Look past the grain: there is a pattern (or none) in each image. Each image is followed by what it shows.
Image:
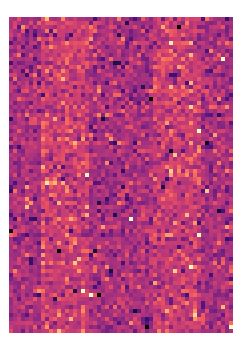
vertical stripes
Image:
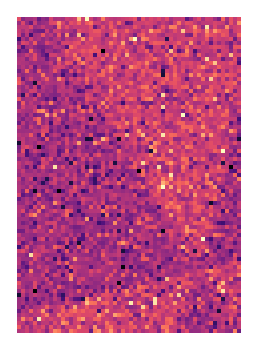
spokes from one point
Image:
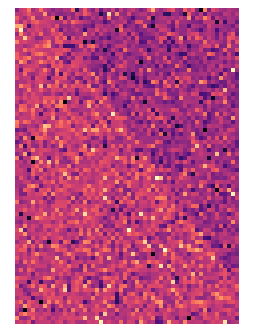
a sharp edge
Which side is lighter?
bottom left
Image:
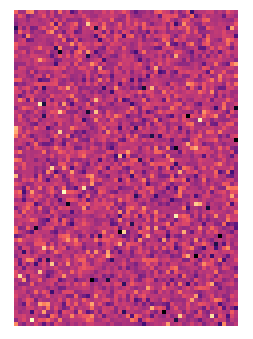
only noise
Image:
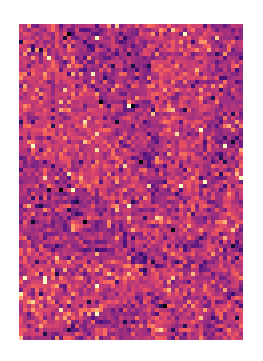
spokes from one point
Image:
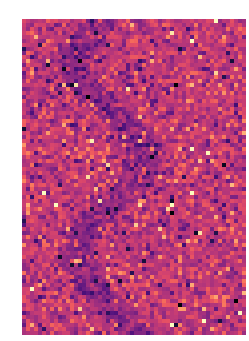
a wavy band
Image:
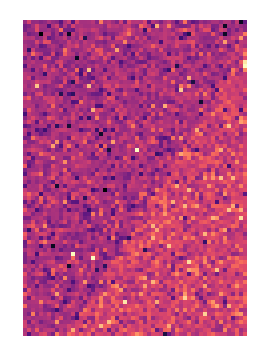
a sharp edge
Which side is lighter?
bottom right
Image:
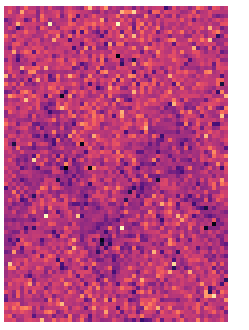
a wavy band
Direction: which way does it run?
left to right
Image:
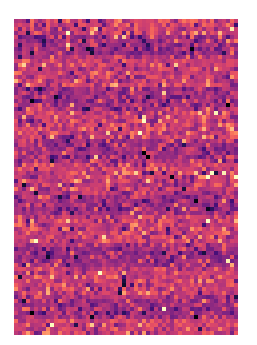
horizontal stripes
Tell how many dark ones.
6
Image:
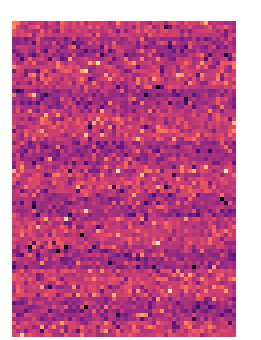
horizontal stripes
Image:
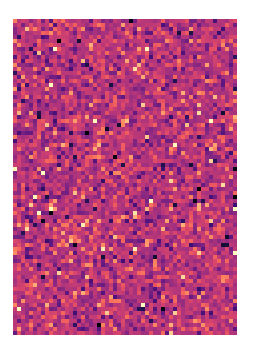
only noise
